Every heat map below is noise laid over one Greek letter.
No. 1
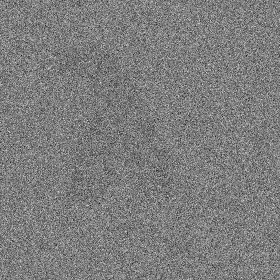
lambda
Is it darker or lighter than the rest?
darker
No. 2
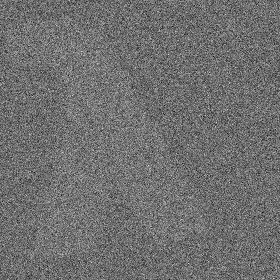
lambda
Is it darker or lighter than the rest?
lighter
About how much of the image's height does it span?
nearly all
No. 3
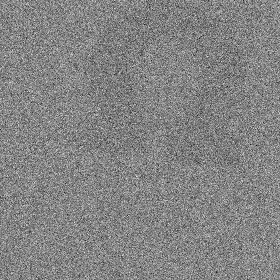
omega
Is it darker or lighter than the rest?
darker
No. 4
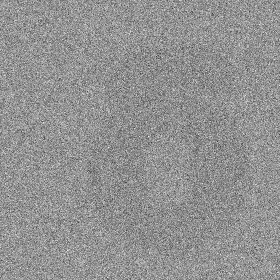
delta
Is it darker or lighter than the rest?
darker
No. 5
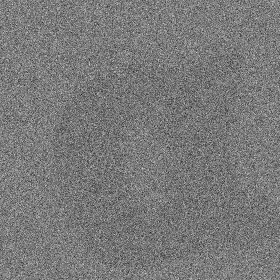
alpha
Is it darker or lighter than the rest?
darker
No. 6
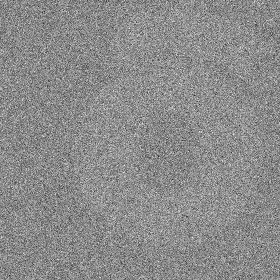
delta
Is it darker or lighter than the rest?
lighter
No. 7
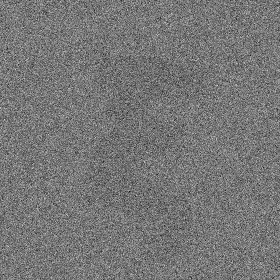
xi
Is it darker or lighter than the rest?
darker
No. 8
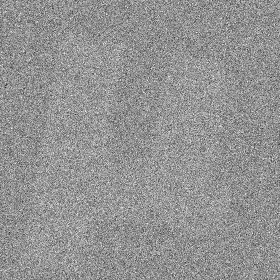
mu
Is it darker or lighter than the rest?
lighter
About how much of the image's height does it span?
nearly all
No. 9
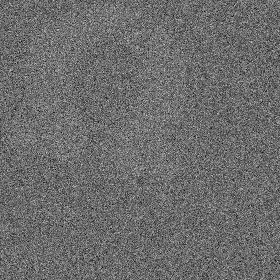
omega
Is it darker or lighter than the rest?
lighter
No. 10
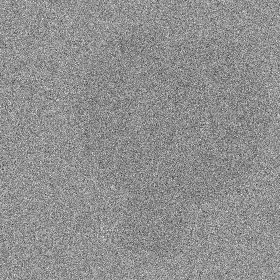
phi
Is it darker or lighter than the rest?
darker
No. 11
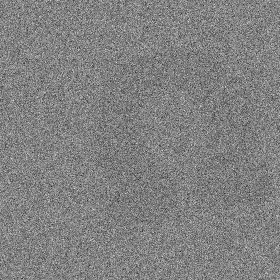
omega
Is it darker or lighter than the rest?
darker
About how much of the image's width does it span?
two thirds
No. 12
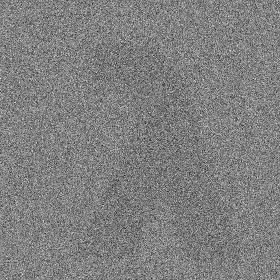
lambda
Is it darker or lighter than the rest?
darker
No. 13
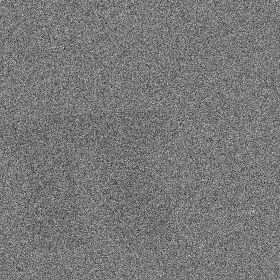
pi
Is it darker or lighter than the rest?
darker
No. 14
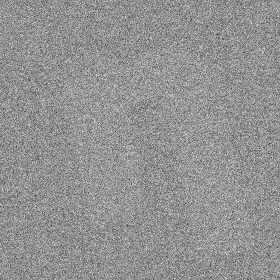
eta
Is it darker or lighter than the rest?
lighter
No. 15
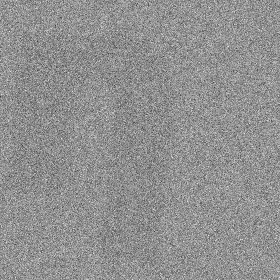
eta
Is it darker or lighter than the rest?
darker
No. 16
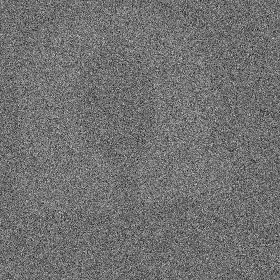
omega
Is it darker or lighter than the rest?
lighter
